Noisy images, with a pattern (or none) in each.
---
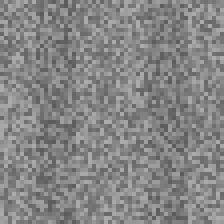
vertical stripes
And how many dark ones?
2
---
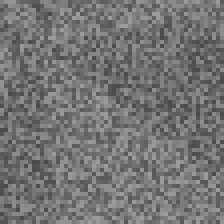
spokes from one point
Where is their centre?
top left
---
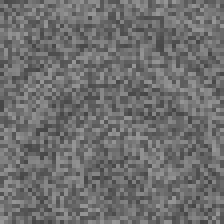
rings round one point
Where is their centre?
bottom middle
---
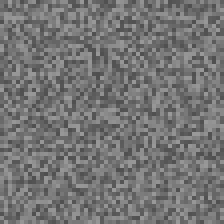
only noise
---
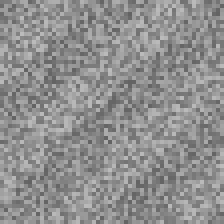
diagonal stripes
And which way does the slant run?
bottom left to top right
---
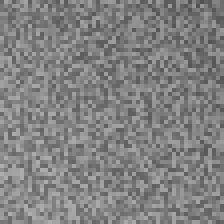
a smooth slope
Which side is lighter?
bottom left
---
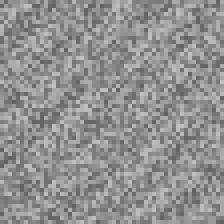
diagonal stripes
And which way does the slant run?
bottom left to top right
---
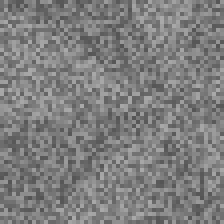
spokes from one point
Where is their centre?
middle right
